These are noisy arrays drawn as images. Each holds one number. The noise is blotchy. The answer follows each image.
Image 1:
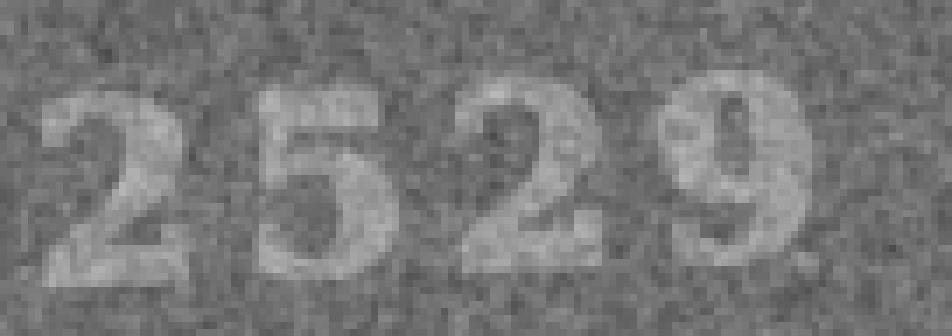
2529
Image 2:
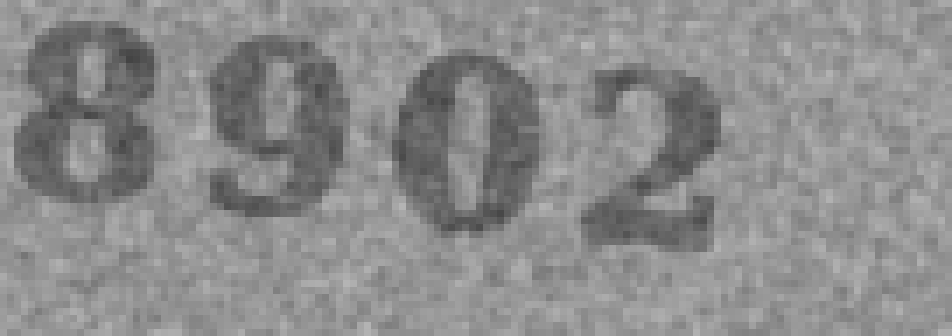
8902
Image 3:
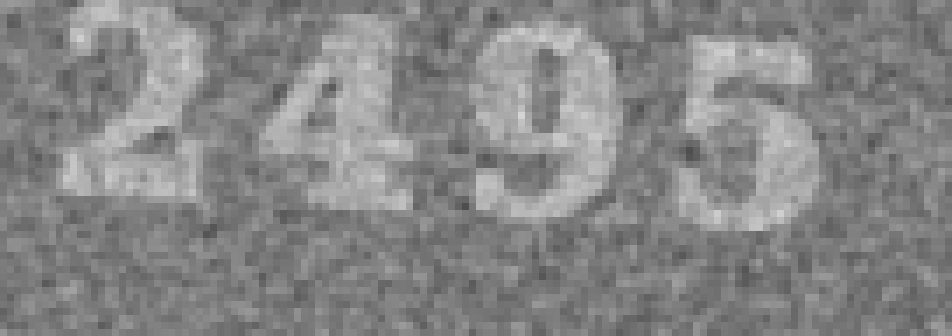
2495
